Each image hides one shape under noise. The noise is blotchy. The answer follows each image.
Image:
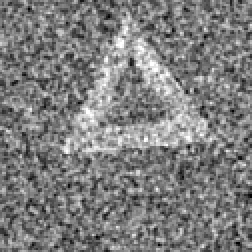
triangle frame
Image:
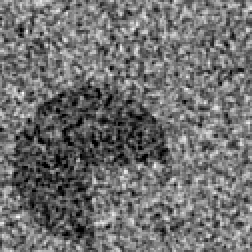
disc with a wedge cut out
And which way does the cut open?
down and right
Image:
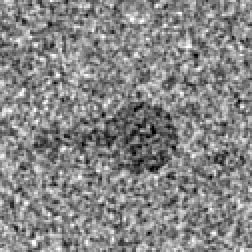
lollipop
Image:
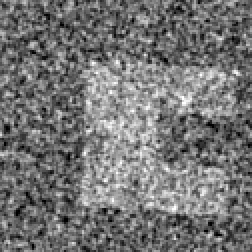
square with a notch
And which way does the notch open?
right
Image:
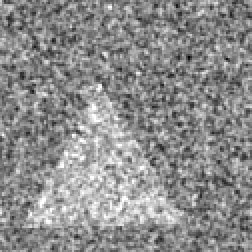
triangle
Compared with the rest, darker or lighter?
lighter
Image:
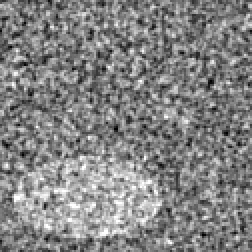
ellipse
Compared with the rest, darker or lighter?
lighter
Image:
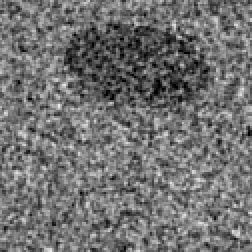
ellipse
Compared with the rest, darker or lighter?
darker
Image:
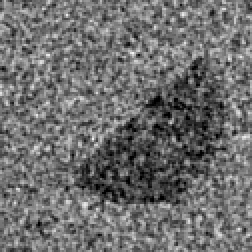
half disc
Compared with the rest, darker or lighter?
darker
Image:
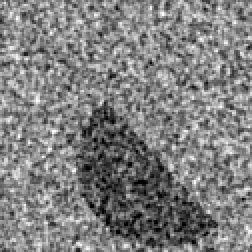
half disc
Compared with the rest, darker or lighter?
darker
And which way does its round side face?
down and left
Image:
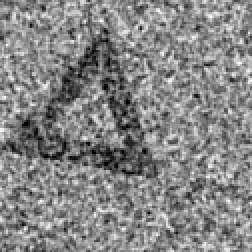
triangle frame
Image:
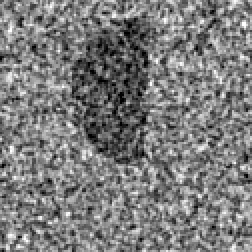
half disc
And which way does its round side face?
left
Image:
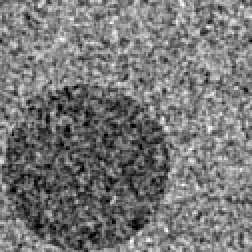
disc
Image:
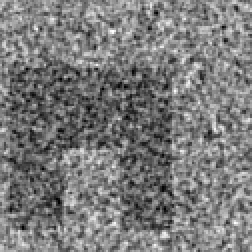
square with a notch
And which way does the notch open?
down
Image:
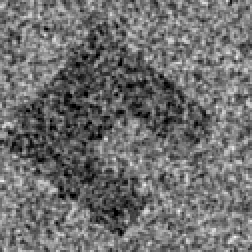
square with a notch
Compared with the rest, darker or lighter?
darker
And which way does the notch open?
down and right
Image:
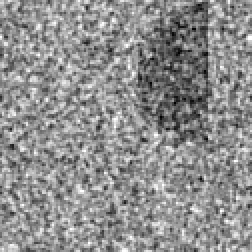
half disc
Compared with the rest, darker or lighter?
darker
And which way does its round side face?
left
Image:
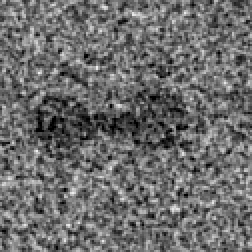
dumbbell
